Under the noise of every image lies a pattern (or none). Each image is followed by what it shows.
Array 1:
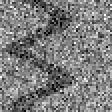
a wavy band
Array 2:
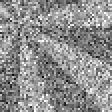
spokes from one point
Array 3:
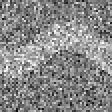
a wavy band
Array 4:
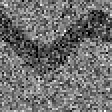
a wavy band
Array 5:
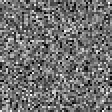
only noise
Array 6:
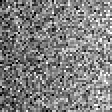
a smooth slope
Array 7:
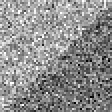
a sharp edge
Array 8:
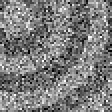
rings round one point
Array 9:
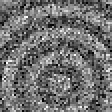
rings round one point
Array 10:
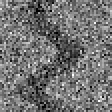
a wavy band
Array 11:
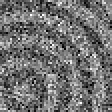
rings round one point
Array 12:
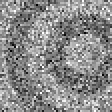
rings round one point
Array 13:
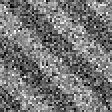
diagonal stripes
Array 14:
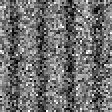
vertical stripes
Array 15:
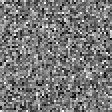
only noise
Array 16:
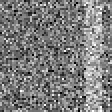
one vertical stripe
